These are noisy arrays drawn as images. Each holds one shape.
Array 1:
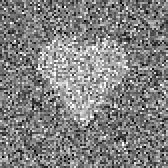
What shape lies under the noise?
heart
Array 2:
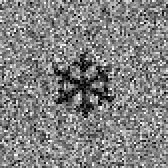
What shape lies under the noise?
snowflake
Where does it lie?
centre
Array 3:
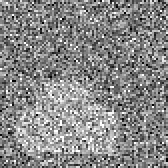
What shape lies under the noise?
cloud
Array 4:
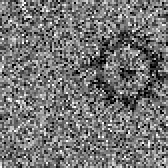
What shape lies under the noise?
gear
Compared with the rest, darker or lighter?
darker
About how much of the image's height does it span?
half
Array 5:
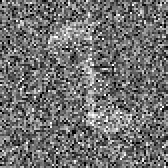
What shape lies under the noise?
musical note
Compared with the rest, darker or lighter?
lighter
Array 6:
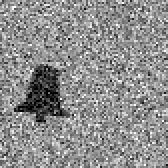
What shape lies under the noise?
bell
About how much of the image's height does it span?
a third
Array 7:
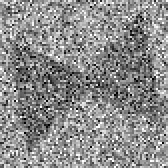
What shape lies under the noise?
bow tie
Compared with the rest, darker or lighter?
darker
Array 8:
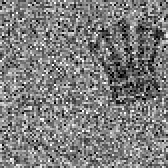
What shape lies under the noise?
chess queen
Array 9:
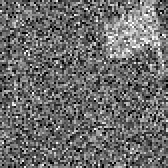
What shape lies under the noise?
flag
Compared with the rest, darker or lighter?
lighter
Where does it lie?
top right
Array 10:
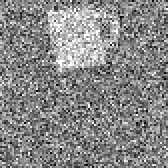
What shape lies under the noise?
cup
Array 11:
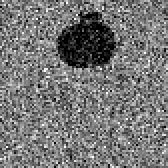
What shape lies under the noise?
apple
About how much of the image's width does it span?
a third
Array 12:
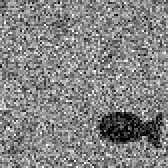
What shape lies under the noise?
fish
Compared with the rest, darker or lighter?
darker
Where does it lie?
bottom right
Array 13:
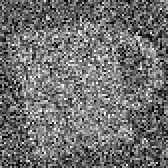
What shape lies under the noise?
cup
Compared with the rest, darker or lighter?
lighter
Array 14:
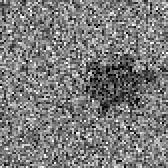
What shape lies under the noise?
turtle
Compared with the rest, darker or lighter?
darker
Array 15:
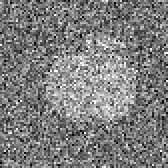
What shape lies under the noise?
apple
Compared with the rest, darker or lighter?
lighter
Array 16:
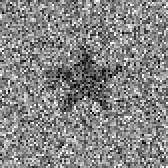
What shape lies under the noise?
star
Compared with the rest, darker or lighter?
darker
